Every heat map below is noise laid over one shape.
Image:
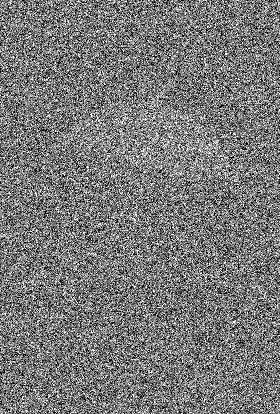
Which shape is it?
umbrella
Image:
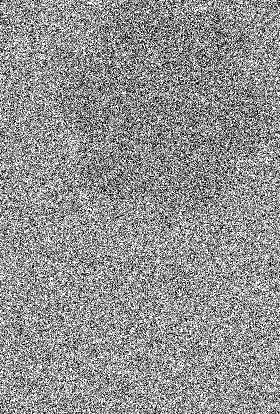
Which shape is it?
flower
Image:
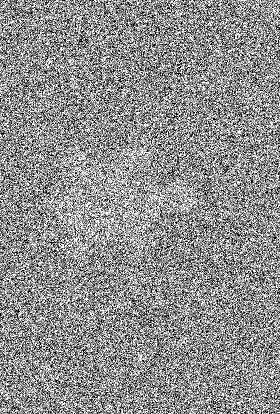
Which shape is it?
turtle
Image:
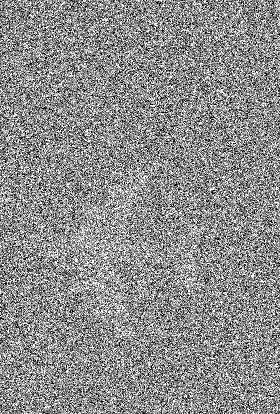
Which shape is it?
airplane
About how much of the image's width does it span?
two thirds
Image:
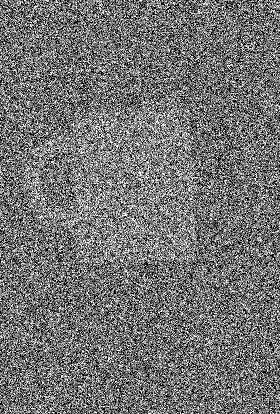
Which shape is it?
cup
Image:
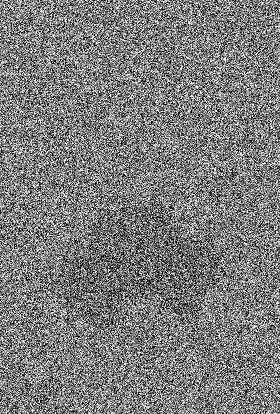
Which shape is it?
car
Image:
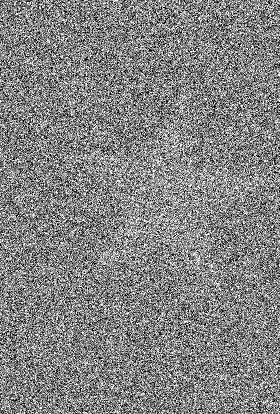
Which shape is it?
star
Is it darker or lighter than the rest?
lighter
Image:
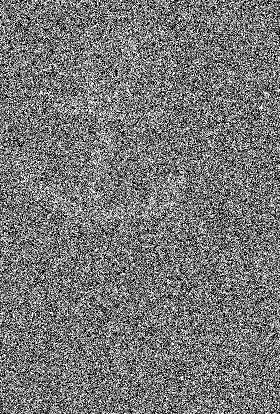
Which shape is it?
anchor
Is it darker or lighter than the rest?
lighter
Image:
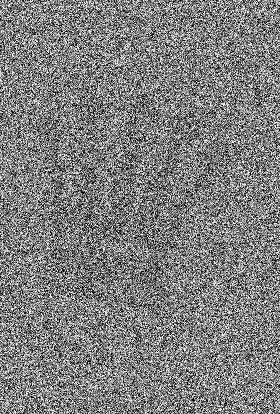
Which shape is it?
chess queen
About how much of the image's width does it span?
two thirds
